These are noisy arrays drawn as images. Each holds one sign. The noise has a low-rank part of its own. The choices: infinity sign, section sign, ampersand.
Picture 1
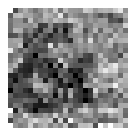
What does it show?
dark ampersand
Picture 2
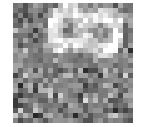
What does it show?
light infinity sign
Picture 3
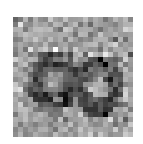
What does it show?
dark infinity sign
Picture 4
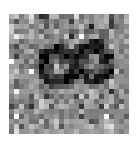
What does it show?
dark infinity sign
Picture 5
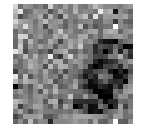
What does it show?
dark section sign
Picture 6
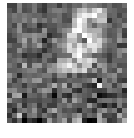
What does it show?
light section sign
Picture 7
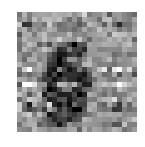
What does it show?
dark section sign
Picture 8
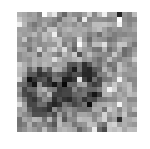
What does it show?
dark infinity sign
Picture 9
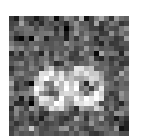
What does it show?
light infinity sign
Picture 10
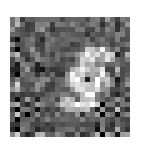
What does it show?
light section sign
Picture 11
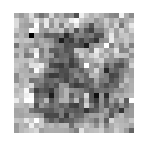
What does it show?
dark ampersand
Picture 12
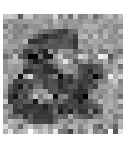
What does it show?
dark ampersand
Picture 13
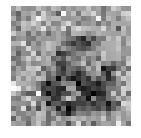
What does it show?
dark ampersand
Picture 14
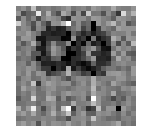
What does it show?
dark infinity sign
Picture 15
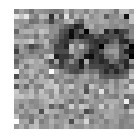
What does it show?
dark infinity sign
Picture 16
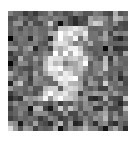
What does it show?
light section sign
